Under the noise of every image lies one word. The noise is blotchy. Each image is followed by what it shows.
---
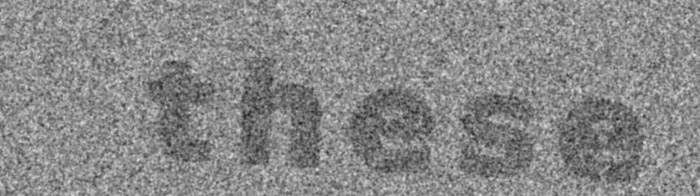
these
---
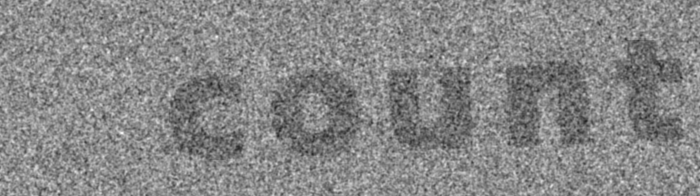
count
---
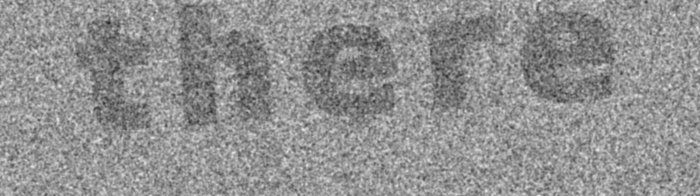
there
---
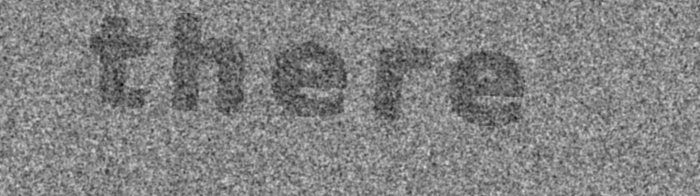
there
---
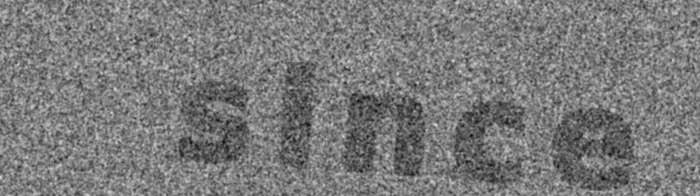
since
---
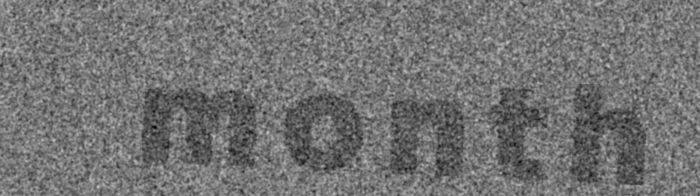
month
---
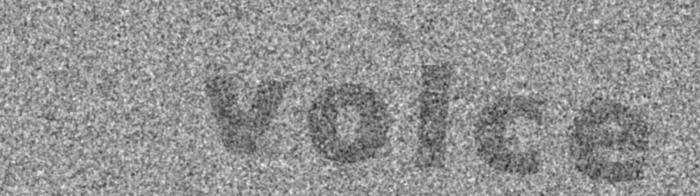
voice
